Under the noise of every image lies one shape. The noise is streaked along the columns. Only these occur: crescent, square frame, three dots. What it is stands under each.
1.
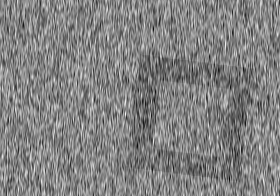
square frame
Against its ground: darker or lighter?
darker
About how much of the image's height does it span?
two thirds
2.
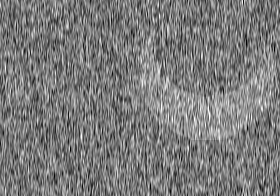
crescent
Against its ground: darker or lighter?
lighter
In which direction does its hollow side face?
up
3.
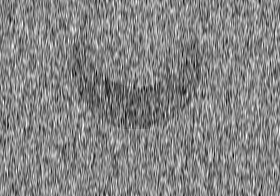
crescent
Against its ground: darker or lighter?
darker
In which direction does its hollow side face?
up
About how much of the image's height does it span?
half
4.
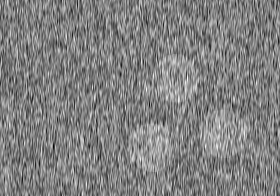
three dots
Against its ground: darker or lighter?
lighter
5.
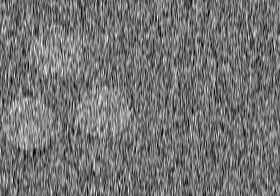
three dots
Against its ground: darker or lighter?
lighter
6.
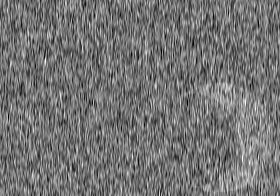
crescent
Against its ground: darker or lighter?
lighter
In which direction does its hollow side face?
left
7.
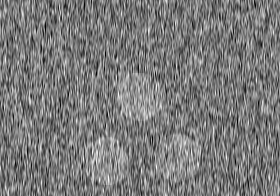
three dots
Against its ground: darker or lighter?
lighter
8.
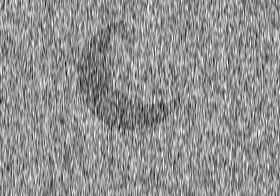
crescent
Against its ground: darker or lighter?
darker
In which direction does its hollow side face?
up and right
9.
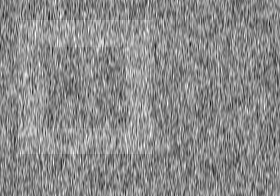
square frame
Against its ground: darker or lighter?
lighter
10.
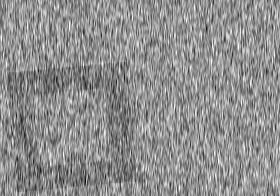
square frame
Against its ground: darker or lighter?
darker
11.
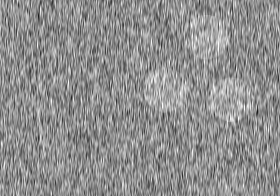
three dots
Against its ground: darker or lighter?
lighter
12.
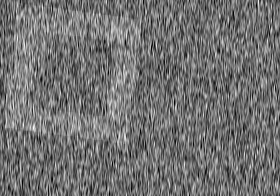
square frame
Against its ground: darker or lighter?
lighter
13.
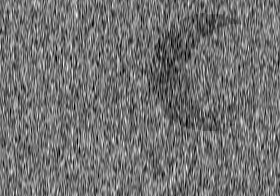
crescent
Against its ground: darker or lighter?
darker
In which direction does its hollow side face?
right
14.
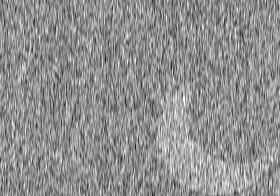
crescent
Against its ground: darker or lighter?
lighter
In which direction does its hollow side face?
up and right
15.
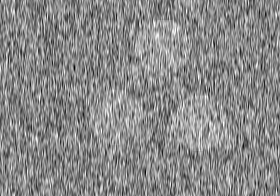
three dots
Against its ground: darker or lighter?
lighter
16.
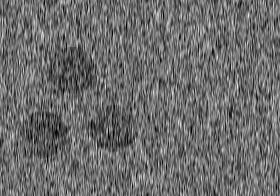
three dots
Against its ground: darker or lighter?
darker
